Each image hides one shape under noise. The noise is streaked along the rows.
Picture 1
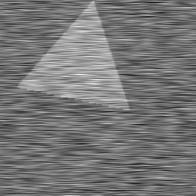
triangle
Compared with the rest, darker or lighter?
lighter
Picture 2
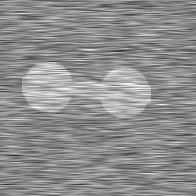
dumbbell
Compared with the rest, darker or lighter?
lighter
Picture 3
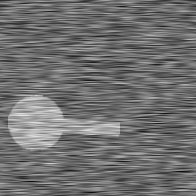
lollipop
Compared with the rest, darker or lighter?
lighter
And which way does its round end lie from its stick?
left
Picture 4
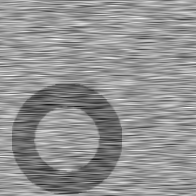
ring
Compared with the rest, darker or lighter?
darker
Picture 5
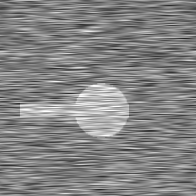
lollipop
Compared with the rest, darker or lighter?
lighter
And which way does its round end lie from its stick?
right
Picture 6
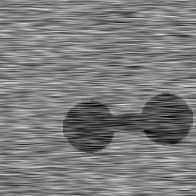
dumbbell
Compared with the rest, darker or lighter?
darker
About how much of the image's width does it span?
two thirds
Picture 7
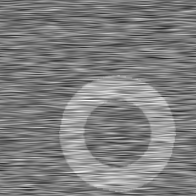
ring
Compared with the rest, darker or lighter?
lighter
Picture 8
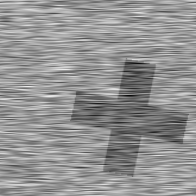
cross
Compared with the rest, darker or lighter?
darker
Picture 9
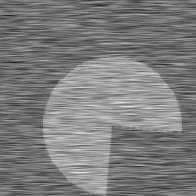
disc with a wedge cut out
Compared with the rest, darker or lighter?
lighter
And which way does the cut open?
down and right
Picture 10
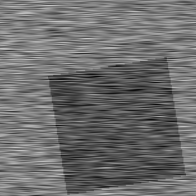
square
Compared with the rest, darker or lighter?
darker
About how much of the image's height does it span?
two thirds
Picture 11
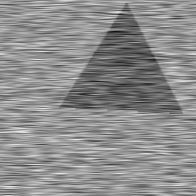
triangle
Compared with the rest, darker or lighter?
darker
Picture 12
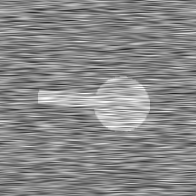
lollipop
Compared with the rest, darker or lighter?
lighter
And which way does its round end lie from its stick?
right
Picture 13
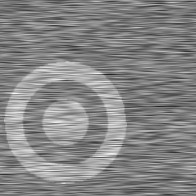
bullseye
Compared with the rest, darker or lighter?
lighter
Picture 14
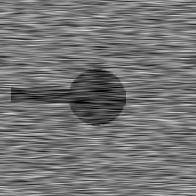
lollipop
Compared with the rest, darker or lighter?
darker
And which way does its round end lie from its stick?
right
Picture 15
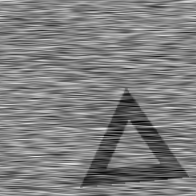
triangle frame
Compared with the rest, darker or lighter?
darker
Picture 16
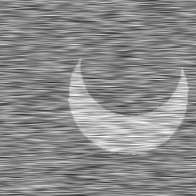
crescent
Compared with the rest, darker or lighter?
lighter
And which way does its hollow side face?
up
